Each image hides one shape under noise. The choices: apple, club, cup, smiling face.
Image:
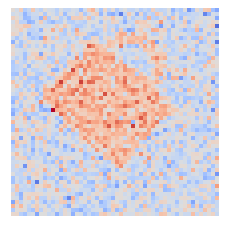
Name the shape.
cup
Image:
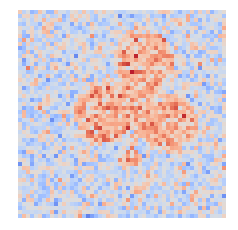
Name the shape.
club
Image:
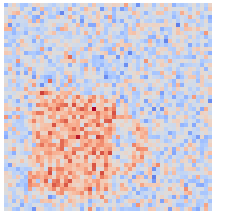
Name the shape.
cup
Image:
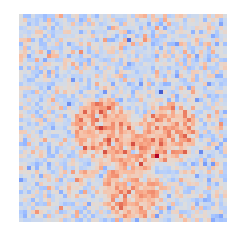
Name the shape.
club
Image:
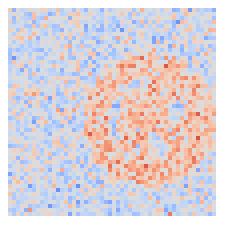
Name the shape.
smiling face
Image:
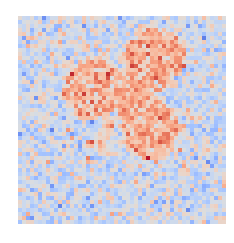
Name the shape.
club
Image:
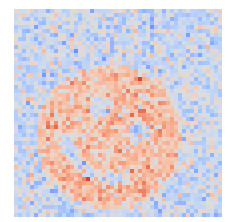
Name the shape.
smiling face
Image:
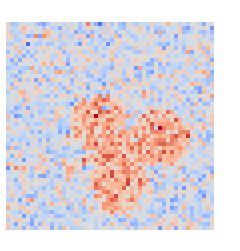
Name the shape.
club
